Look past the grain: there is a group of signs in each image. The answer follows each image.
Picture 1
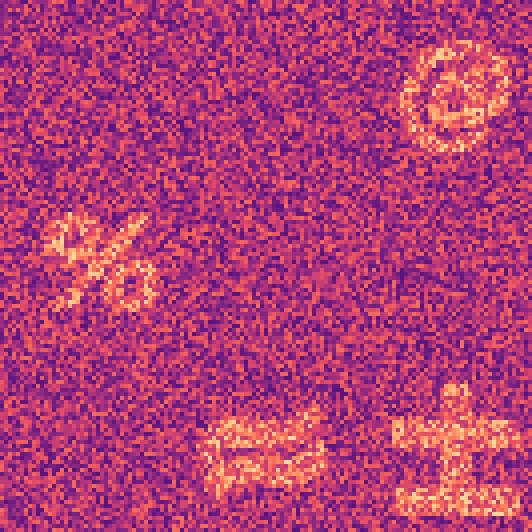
top right: at sign; middle left: percent sign; bottom middle: approximately sign; bottom right: plus-minus sign
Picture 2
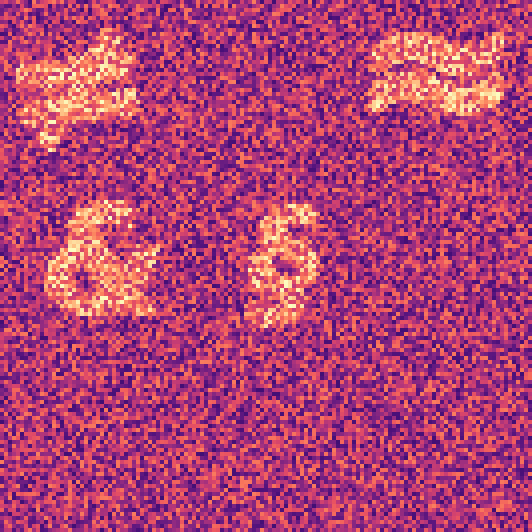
top left: not-equal sign; top right: approximately sign; middle left: ampersand; centre: section sign
